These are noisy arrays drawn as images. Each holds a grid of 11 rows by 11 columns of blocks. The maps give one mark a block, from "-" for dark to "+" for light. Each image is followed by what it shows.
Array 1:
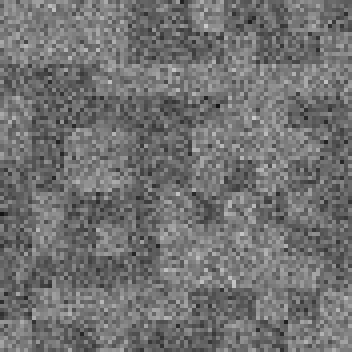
+ + + + - - + - - + -
+ + + + - - - + - - +
- - - + + + + + + + +
+ - - - - - - + + - -
+ - + + - - + + + + -
- - + + - - + - + - -
- + - - - + - + - + -
- + - + - + + + + - -
- - - - - + + + + + -
- + + + + + - - + - +
+ - - + - - - + - + +
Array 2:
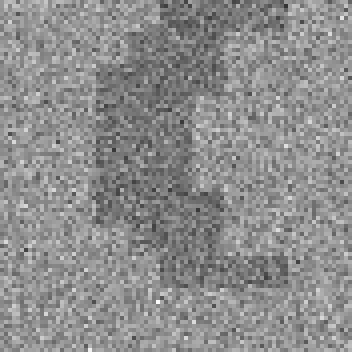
+ + + + + - - - - + +
+ + + + - - - + + + +
+ + + - - - - + + + +
+ + + - - - + + + + +
+ + + - - - + + + + +
+ + + - - - + + + + +
+ + + - - - - + + + +
+ + + + - - - + + + +
+ + + + + - - - - + +
+ + + + + + + + + + +
+ + + + + + + + + + +
